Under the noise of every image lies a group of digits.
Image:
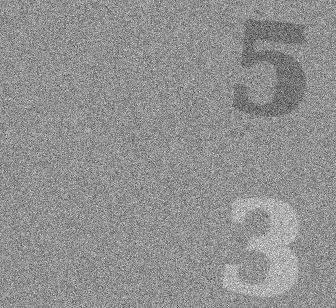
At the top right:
5
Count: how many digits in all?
2
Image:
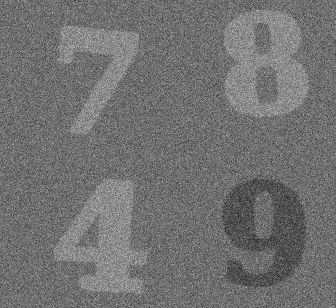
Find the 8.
top right
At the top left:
7
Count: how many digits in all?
4
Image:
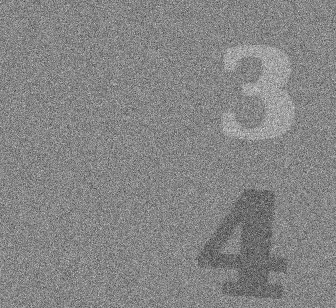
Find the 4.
bottom right
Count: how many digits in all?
2
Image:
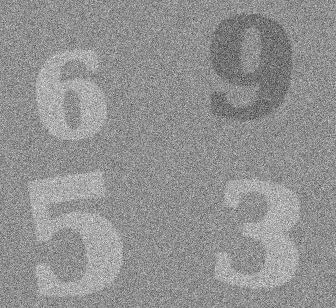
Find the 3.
bottom right
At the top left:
6
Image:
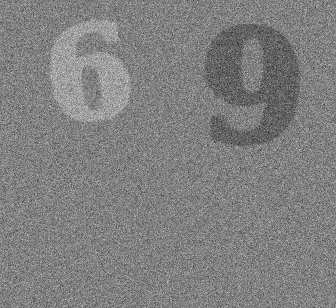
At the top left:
6
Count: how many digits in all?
2
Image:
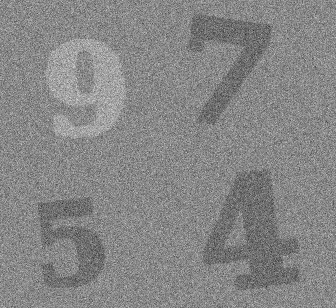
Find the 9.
top left
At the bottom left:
5
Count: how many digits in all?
4
